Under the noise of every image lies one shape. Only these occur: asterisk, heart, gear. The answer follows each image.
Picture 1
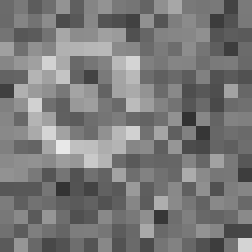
gear
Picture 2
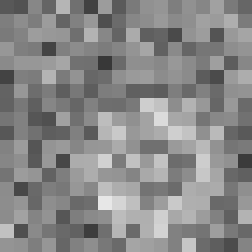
gear
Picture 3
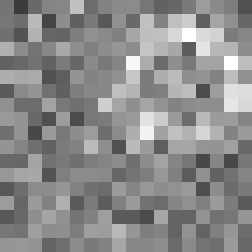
gear
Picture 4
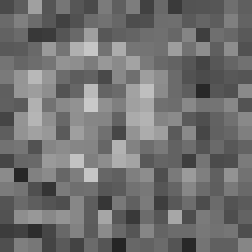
gear
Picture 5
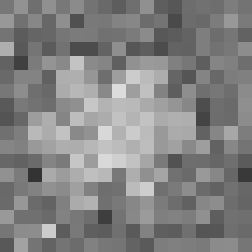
asterisk
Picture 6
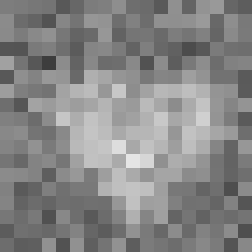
heart
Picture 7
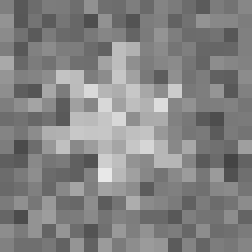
asterisk
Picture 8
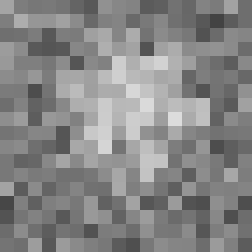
asterisk
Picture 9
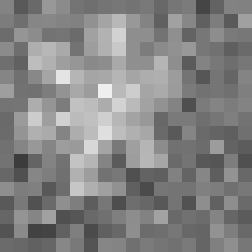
asterisk
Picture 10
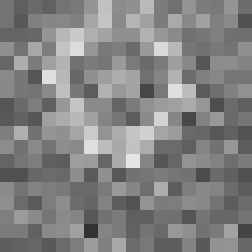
gear
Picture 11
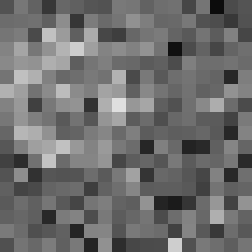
gear
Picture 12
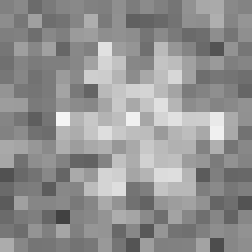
asterisk
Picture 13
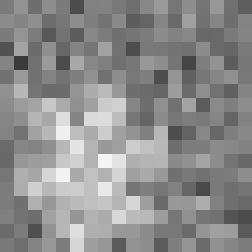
asterisk
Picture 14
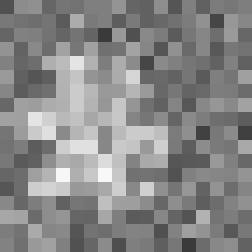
asterisk
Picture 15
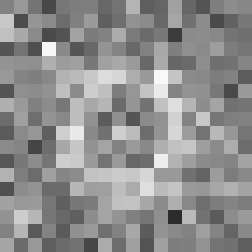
gear
